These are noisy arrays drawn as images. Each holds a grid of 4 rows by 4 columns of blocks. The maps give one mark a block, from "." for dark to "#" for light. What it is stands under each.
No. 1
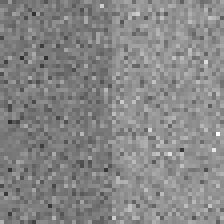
. . # #
. . # #
. . # #
. . # #
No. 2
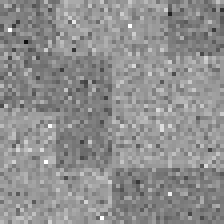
. # # .
. . # #
# . # #
# # . .
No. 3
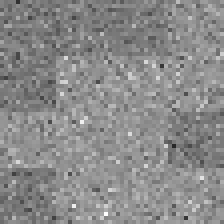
. . . #
. # # #
# # # .
. # # #
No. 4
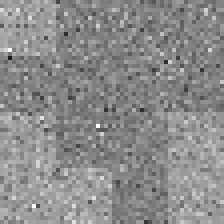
# . . .
. . . .
# . . #
# # . #
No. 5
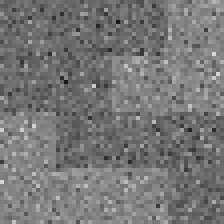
. . . #
. . # #
# . . .
# # # .
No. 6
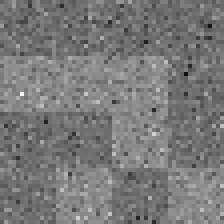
. . . .
# # # .
. . # .
. # . #
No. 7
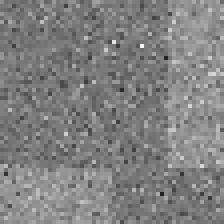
. . . #
. . . #
. . . #
# # . .
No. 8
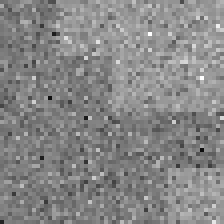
. # # #
. . # #
. . . .
. . . #
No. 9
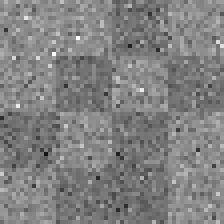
# # . #
# . # .
. # . #
# . . #
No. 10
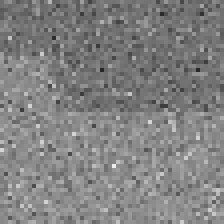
. . . .
# . . .
# # # #
# # # #
